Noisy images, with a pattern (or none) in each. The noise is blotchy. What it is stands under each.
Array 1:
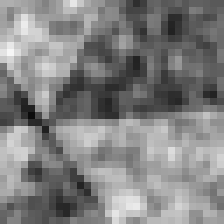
spokes from one point
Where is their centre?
middle left
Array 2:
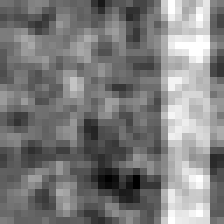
one vertical stripe
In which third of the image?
right
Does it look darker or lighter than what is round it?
lighter
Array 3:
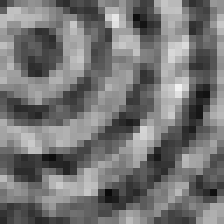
rings round one point
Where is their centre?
top left
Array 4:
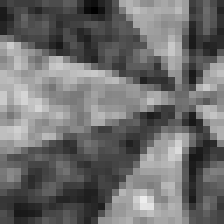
spokes from one point
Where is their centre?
middle right
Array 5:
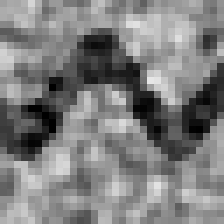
a wavy band
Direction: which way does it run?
left to right
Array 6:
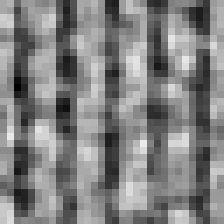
vertical stripes
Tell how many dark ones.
5
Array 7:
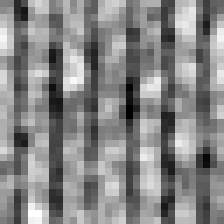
vertical stripes
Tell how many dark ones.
6
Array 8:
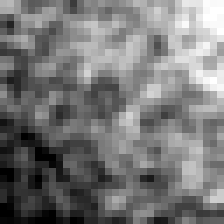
a smooth slope
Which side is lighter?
top right
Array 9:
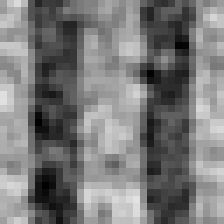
vertical stripes
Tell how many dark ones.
2
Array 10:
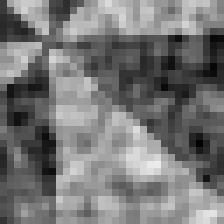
spokes from one point
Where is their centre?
top left
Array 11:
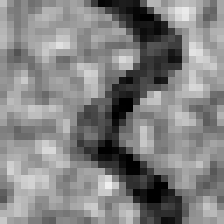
a wavy band
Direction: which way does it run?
top to bottom
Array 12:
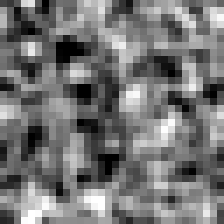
only noise
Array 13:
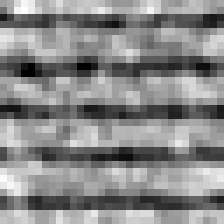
horizontal stripes
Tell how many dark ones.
5
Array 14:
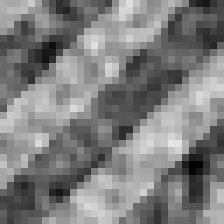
diagonal stripes
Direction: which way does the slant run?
bottom left to top right
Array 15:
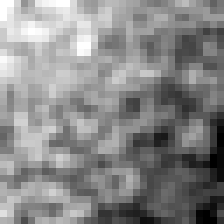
a smooth slope
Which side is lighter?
top left
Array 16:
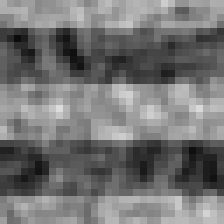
horizontal stripes
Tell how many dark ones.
2
